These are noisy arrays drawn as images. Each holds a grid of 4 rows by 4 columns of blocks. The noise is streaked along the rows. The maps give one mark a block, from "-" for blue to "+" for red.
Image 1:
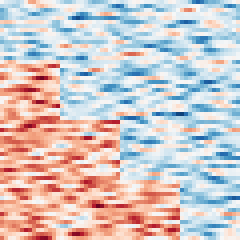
----
+---
++--
+++-
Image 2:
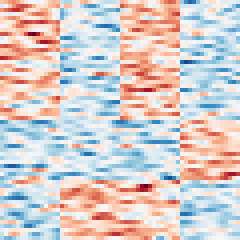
+-+-
+-+-
---+
-++-
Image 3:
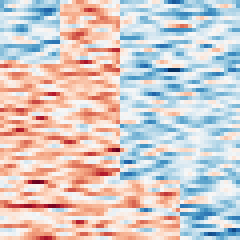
-+--
++--
++--
+++-
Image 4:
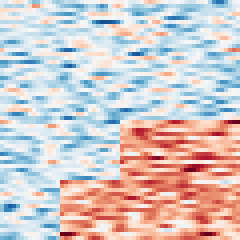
----
----
--++
-+++
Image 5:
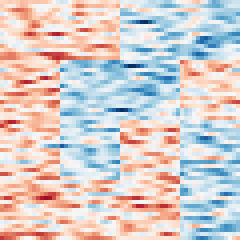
++--
+--+
+-+-
+++-
